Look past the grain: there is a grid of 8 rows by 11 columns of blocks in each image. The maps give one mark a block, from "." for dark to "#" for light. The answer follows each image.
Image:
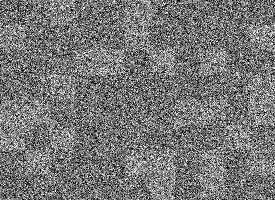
. . # . . # . . . . .
# . . . . # . . . . #
. . . # # . # . # . .
. . # . . . . . . . #
# # . . . . . # # . #
# . # . . . . . . # .
. # . . . # # . # . #
. . . . . . # . # . .
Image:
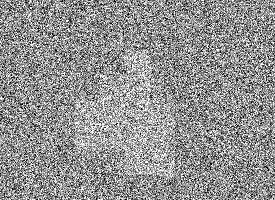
. . . . . . . . . . .
. . . . . . . . . . .
. . . . . # . . . . .
. . . . # # . . . . .
. . . # # # # . . . .
. . . # # # # . . . .
. . . . . # # . . . .
. . . . . . . . . . .
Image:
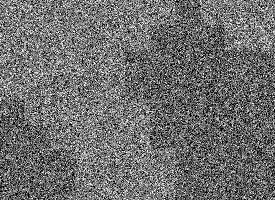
# # # # # # # . # # #
# # # # # # . . . # #
# # # # # . . . . . .
# # # # # . . . . . .
. # # # # # . . . . .
. . # # # # . . . . .
. . . # # # # . . . .
. . . # # # # . . . .
